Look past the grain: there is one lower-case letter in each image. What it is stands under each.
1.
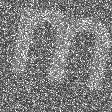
m
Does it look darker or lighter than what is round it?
lighter
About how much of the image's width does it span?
nearly all
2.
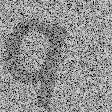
q
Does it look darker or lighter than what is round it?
darker
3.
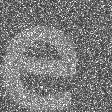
e
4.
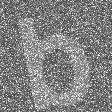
b
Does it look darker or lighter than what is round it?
lighter
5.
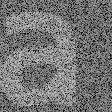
a
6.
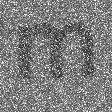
m
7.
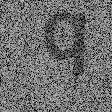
q
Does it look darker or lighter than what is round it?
darker
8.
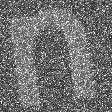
n
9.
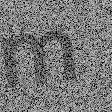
m
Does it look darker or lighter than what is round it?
darker
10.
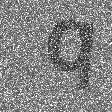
q
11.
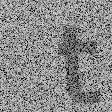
t
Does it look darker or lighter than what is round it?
darker
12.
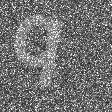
q
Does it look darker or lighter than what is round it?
lighter
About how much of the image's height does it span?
two thirds
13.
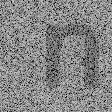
n
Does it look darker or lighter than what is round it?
darker
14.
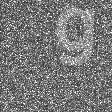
g
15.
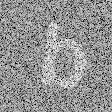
b
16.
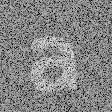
a
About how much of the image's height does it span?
half
